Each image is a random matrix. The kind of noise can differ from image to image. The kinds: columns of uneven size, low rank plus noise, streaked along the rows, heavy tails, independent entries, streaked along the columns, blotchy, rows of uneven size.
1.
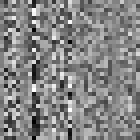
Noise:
columns of uneven size
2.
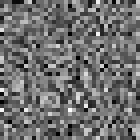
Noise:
low rank plus noise
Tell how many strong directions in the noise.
five to eight
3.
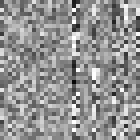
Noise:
columns of uneven size
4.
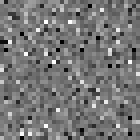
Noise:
heavy tails
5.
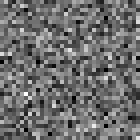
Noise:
independent entries
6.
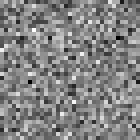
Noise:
independent entries
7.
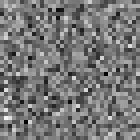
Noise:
independent entries
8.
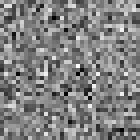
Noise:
low rank plus noise
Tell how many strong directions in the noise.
five to eight
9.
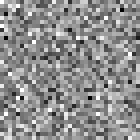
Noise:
independent entries
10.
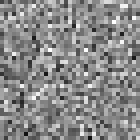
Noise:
independent entries
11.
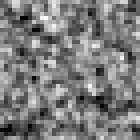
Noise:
blotchy
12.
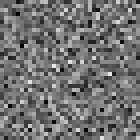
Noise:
independent entries
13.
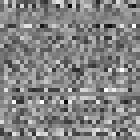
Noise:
rows of uneven size
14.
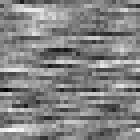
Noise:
streaked along the rows
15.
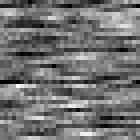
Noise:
streaked along the rows
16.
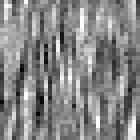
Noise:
streaked along the columns
